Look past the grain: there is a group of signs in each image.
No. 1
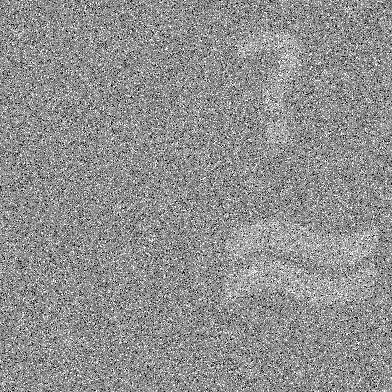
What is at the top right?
question mark
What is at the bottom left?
nothing
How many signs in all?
2
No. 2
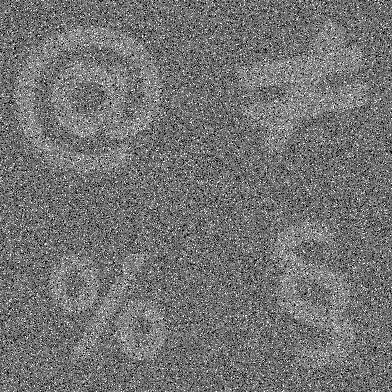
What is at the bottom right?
section sign
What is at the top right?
not-equal sign
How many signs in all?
4
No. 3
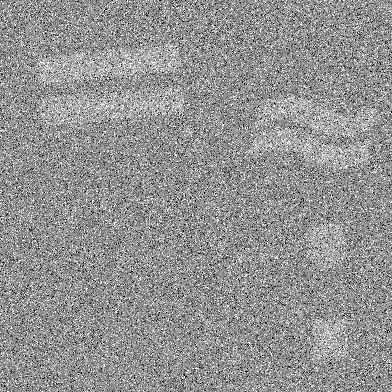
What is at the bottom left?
nothing
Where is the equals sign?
top left
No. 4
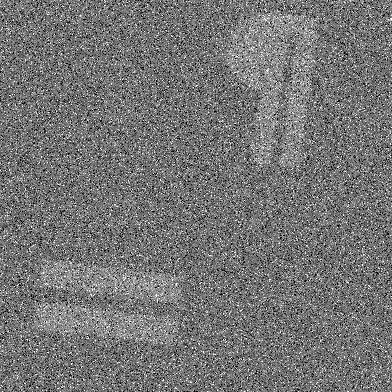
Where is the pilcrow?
top right
